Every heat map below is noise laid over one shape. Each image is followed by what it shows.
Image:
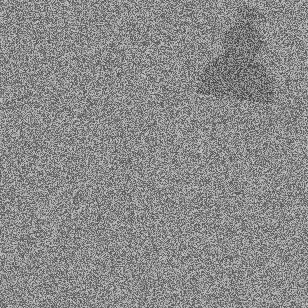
chess pawn
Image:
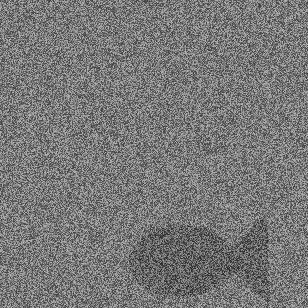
fish
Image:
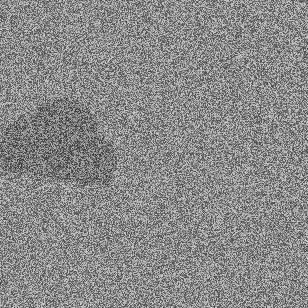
cloud
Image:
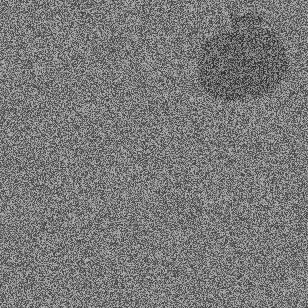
apple
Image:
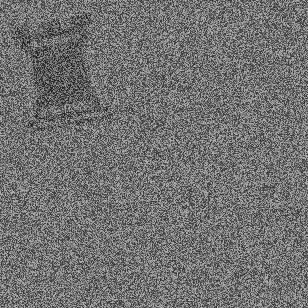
chess rook
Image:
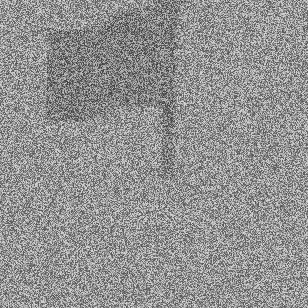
flag
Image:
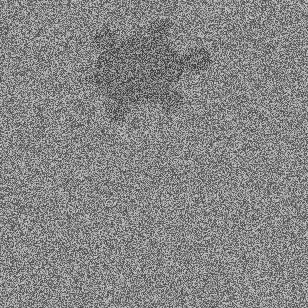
turtle
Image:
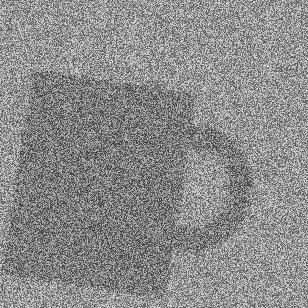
cup
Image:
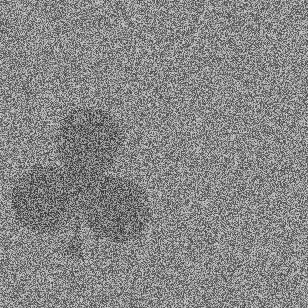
club
